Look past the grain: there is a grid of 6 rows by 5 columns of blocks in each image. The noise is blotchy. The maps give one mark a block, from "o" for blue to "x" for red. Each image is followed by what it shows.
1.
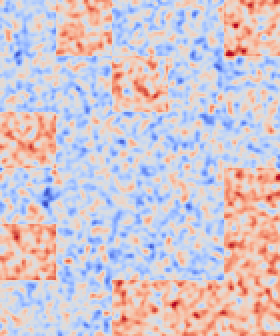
o x o o x
o o x o o
x o o o o
o o o o x
x o o o x
o o x x x
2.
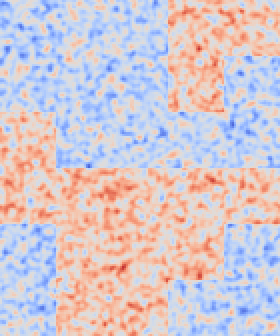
o o o x x
o o o x o
x o o o o
x x x x x
o x x x o
o x x o o
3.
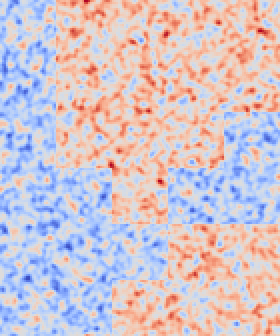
o x x x x
o x x x x
o x x x o
o o x o o
o o o x x
o o x x x
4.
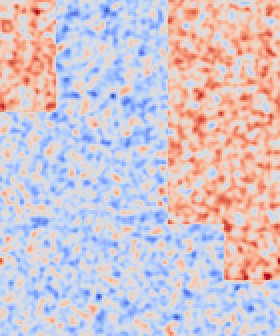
x o o x x
x o o x x
o o o x x
o o o x x
o o o o x
o o o o o
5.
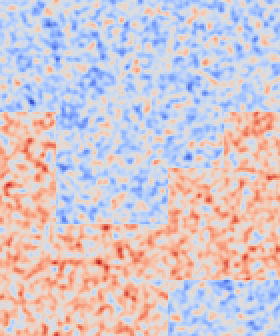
o o o o o
o o o o o
x o o o x
x o o x x
x x x x x
x x x o o
